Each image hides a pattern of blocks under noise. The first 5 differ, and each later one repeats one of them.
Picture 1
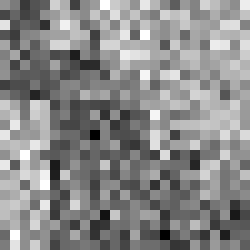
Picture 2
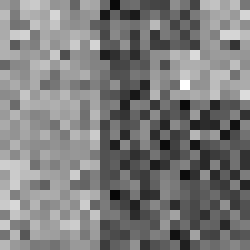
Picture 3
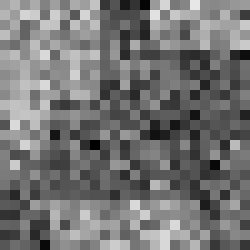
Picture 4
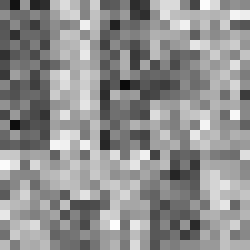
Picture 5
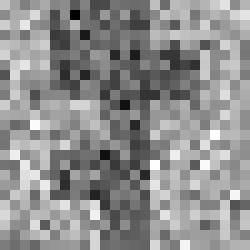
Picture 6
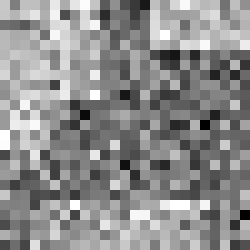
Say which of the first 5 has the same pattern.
3
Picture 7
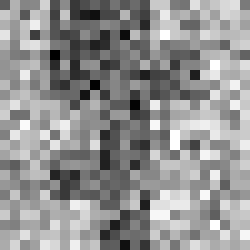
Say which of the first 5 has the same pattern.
5
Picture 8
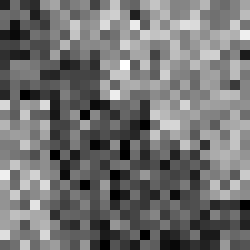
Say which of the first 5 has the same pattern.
1
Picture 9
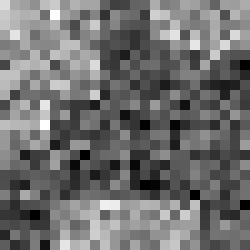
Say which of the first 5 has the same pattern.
3
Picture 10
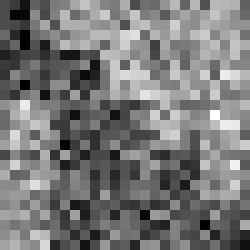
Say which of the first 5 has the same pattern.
1
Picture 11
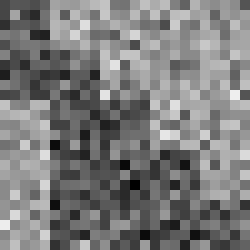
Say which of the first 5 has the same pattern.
1
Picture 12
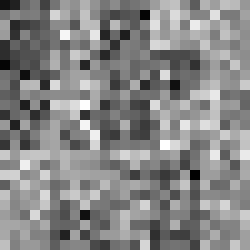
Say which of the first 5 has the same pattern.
4
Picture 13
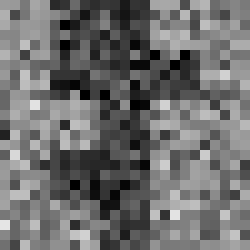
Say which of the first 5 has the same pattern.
5
